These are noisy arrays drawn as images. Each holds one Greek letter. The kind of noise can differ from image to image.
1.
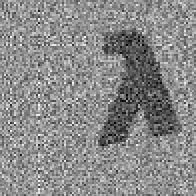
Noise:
low rank plus noise
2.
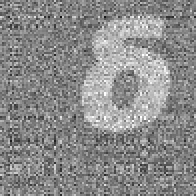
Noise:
low rank plus noise
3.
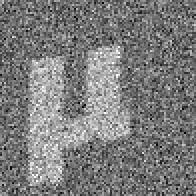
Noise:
independent entries
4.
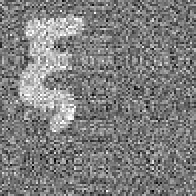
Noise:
low rank plus noise
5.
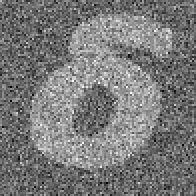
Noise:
independent entries
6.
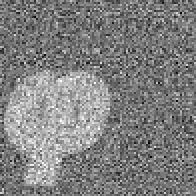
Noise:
low rank plus noise
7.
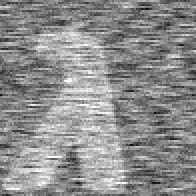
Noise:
streaked along the rows
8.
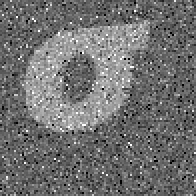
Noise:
heavy tails
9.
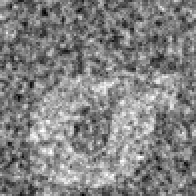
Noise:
blotchy
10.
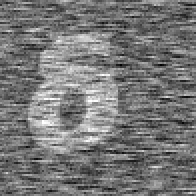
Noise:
streaked along the rows
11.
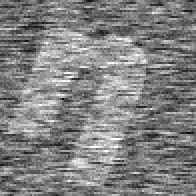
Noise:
streaked along the rows
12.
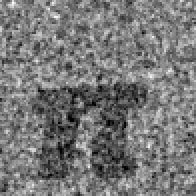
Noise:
blotchy
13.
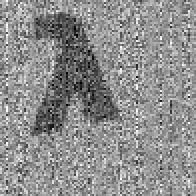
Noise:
columns of uneven size
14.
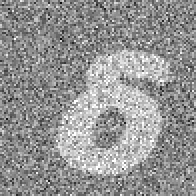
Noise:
independent entries
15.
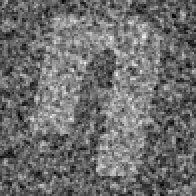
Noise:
blotchy
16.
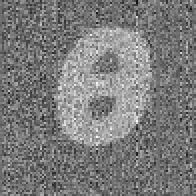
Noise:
columns of uneven size
